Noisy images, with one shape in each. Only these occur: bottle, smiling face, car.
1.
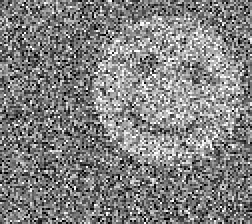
smiling face
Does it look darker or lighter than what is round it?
lighter
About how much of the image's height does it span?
two thirds
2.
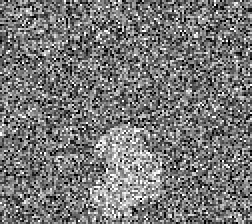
car
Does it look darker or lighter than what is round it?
lighter
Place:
bottom middle
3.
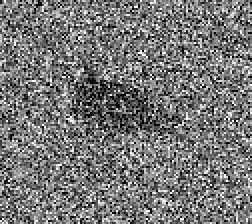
bottle
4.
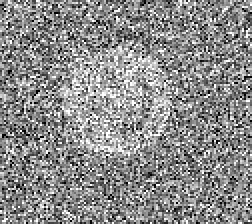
smiling face
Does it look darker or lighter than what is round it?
lighter
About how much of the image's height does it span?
half
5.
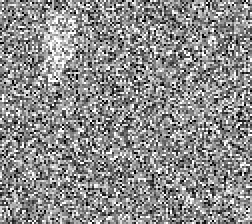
bottle
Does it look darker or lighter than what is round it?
lighter
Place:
top left
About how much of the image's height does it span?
a third
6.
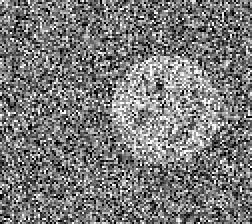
smiling face
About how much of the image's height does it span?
half
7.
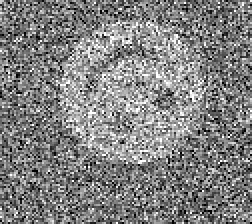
smiling face
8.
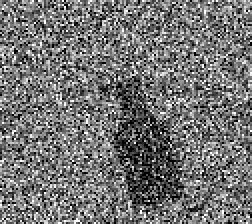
bottle
